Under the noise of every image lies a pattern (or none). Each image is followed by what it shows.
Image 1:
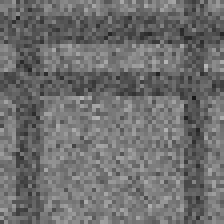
bands of rows crossing bands of columns
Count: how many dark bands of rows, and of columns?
2 and 2
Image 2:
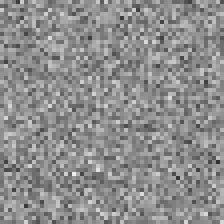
only noise
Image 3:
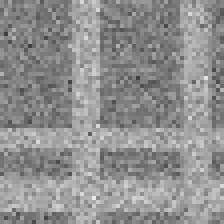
bands of rows crossing bands of columns
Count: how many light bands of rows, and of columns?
2 and 2
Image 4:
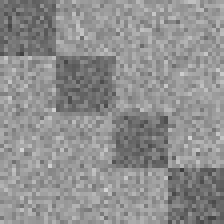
blocks along the diagonal
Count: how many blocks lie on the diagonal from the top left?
4
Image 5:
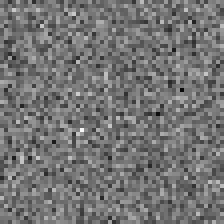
only noise
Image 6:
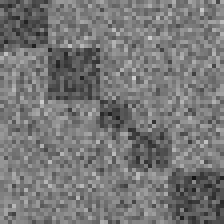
blocks along the diagonal
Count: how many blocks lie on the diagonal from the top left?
5
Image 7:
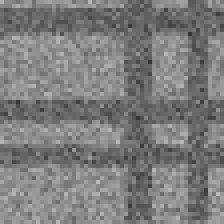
bands of rows crossing bands of columns
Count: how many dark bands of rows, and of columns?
3 and 2
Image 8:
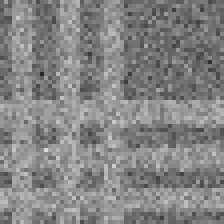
bands of rows crossing bands of columns
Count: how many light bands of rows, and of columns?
3 and 3
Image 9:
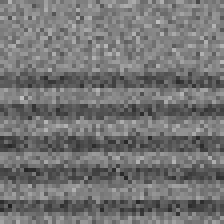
bands of rows
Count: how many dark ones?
5
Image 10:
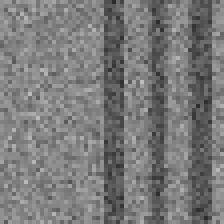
bands of columns
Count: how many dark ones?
3
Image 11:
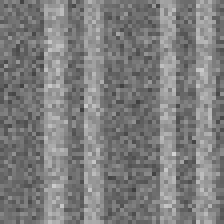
bands of columns
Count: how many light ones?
4
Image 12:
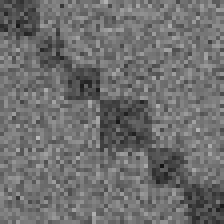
blocks along the diagonal
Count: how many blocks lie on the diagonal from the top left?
6
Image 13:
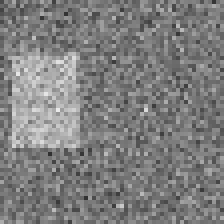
one block
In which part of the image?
middle left
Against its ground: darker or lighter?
lighter
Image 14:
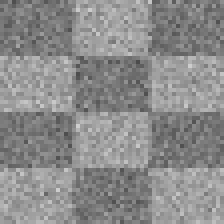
a checkerboard
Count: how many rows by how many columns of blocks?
4 by 3
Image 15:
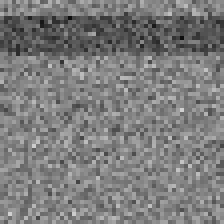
one band of rows
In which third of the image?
top
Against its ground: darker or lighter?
darker
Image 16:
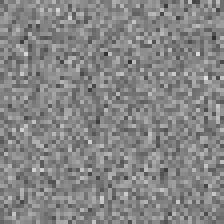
only noise
